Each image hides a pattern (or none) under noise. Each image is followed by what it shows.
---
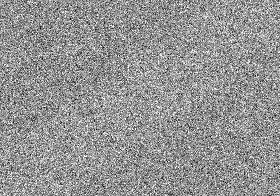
a diagonal band
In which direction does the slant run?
bottom left to top right
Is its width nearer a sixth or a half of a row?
a half
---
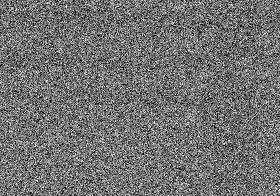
bands of rows crossing bands of columns
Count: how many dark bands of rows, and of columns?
3 and 1
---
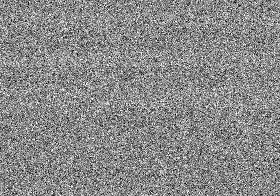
bands of rows
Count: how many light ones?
3
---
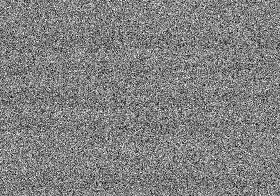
bands of rows
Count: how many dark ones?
5
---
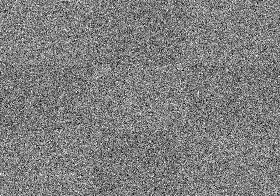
a checkerboard
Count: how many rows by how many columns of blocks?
3 by 3
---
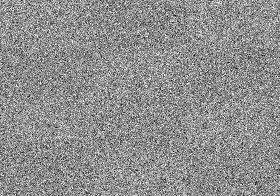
a checkerboard
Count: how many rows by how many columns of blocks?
4 by 3
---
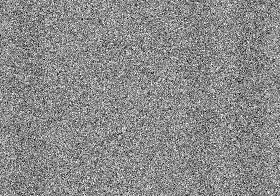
bands of columns
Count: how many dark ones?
3
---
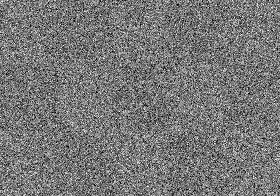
a checkerboard
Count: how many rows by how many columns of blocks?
3 by 5
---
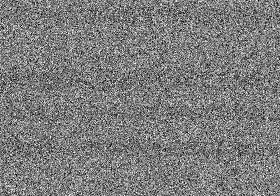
bands of rows
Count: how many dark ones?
4
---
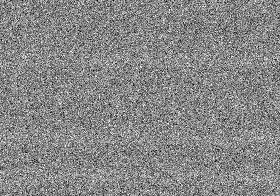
bands of rows
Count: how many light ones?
3
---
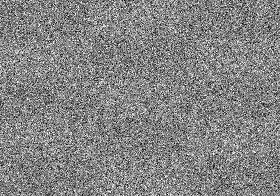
a checkerboard
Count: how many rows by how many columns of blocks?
5 by 3
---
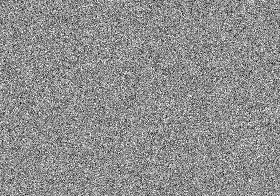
only noise
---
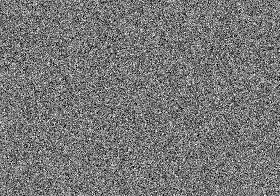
only noise
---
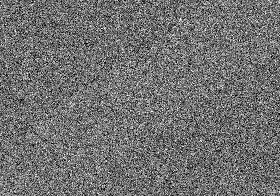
a diagonal band
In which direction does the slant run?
bottom left to top right
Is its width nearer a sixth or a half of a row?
a half
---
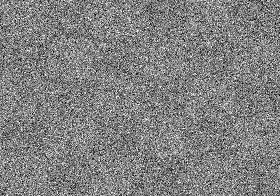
a checkerboard
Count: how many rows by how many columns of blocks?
5 by 6
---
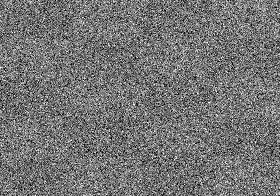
a checkerboard
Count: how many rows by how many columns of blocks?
5 by 4
